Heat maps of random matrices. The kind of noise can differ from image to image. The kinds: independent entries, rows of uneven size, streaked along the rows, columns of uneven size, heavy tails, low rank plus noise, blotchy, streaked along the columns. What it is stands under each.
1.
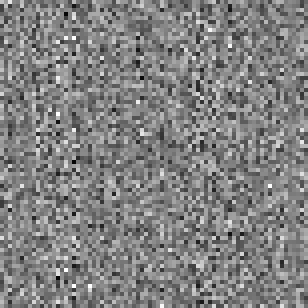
columns of uneven size
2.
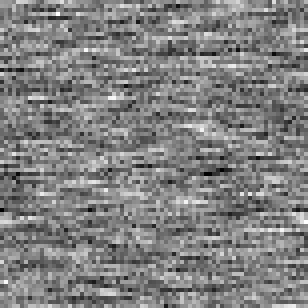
streaked along the rows
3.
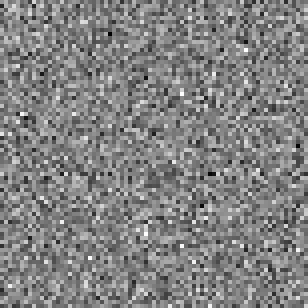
low rank plus noise
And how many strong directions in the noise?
three or four
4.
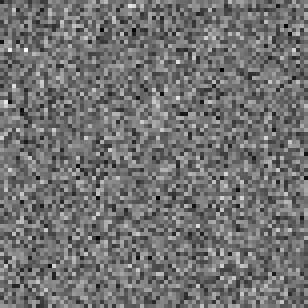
independent entries
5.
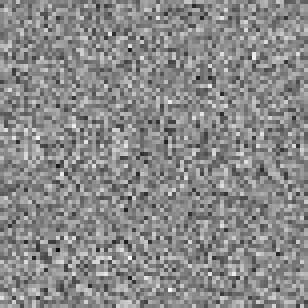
low rank plus noise
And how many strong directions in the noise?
three or four
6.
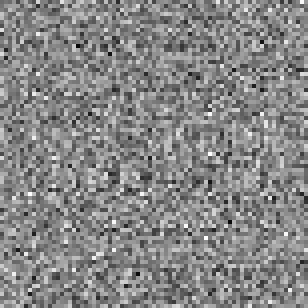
low rank plus noise
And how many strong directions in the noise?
three or four
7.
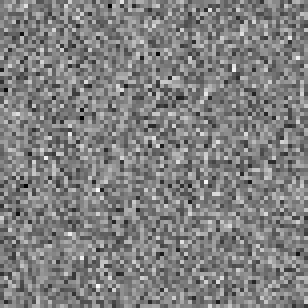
independent entries
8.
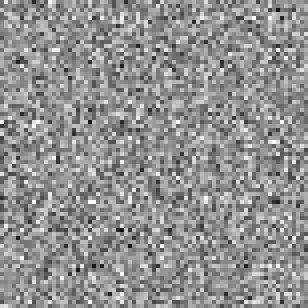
low rank plus noise
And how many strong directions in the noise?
two
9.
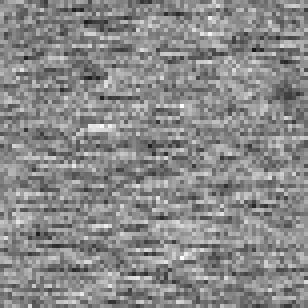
streaked along the rows
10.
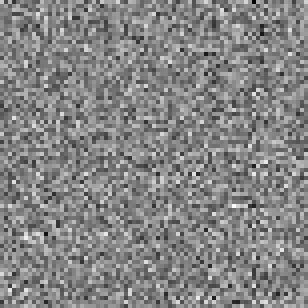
low rank plus noise
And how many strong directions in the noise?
two
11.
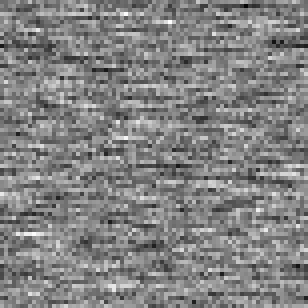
streaked along the rows
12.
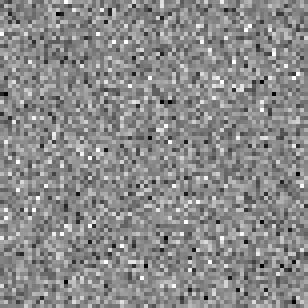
heavy tails
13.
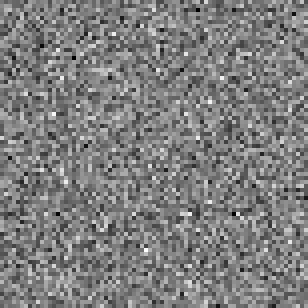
independent entries
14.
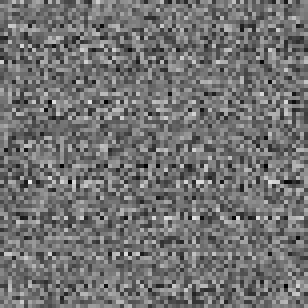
rows of uneven size
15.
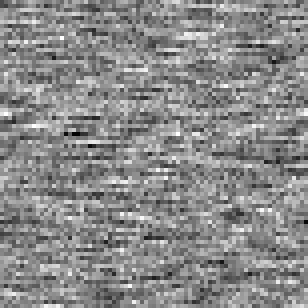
streaked along the rows
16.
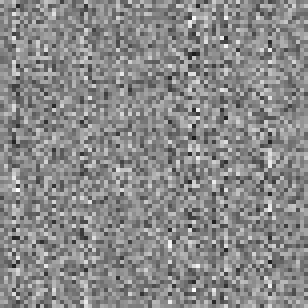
columns of uneven size
